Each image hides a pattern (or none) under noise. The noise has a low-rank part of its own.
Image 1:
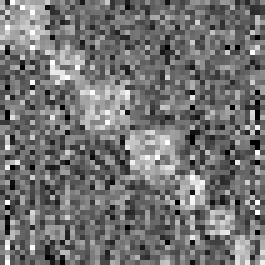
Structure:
blocks along the diagonal
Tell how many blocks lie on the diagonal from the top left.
7
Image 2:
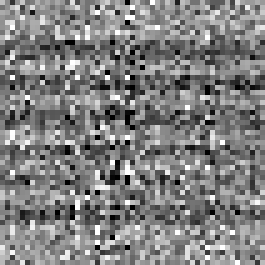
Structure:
bands of rows
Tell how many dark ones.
6
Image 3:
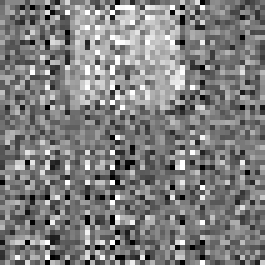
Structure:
one block
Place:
top middle
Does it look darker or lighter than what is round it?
lighter
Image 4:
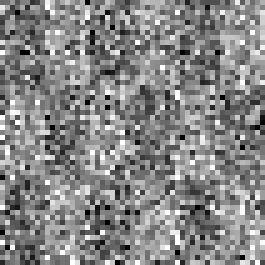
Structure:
a checkerboard
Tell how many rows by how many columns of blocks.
3 by 6
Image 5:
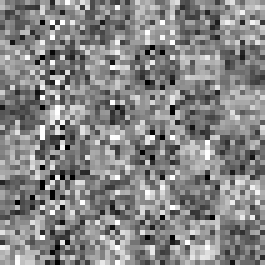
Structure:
a checkerboard
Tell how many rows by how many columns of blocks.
6 by 6
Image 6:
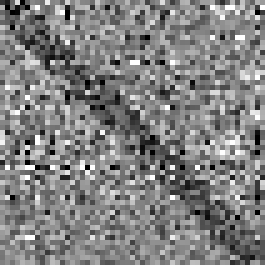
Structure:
a diagonal band
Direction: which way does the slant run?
top left to bottom right
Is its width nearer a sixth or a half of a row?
a sixth
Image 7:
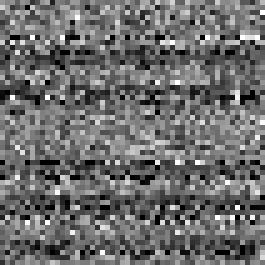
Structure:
bands of rows
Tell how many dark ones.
5
